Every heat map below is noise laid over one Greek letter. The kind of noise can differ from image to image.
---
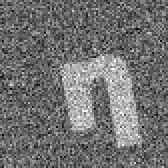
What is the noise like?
low rank plus noise
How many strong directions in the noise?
three or four
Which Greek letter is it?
eta
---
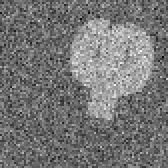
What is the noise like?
independent entries
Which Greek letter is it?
phi
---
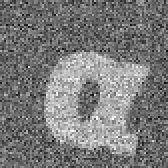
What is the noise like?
rows of uneven size
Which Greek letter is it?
alpha
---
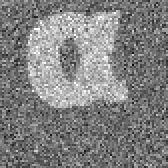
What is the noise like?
low rank plus noise
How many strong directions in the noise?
two
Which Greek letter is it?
alpha
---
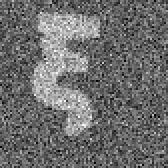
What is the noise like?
low rank plus noise
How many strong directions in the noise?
one
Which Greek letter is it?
xi
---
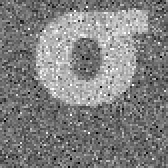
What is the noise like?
heavy tails
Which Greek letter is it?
sigma
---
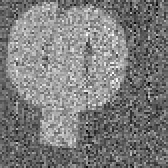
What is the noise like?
columns of uneven size
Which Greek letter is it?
phi
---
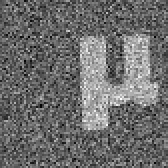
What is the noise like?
low rank plus noise
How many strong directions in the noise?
three or four
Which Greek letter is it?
mu
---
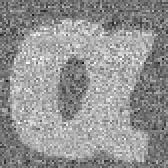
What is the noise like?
rows of uneven size
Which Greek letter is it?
alpha
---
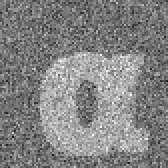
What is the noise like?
independent entries
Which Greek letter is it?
alpha
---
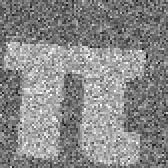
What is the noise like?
independent entries
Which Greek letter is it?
pi
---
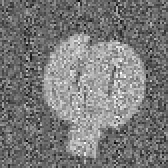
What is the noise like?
columns of uneven size
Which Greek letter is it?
phi
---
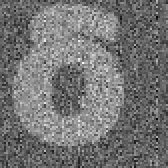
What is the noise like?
columns of uneven size
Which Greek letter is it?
delta
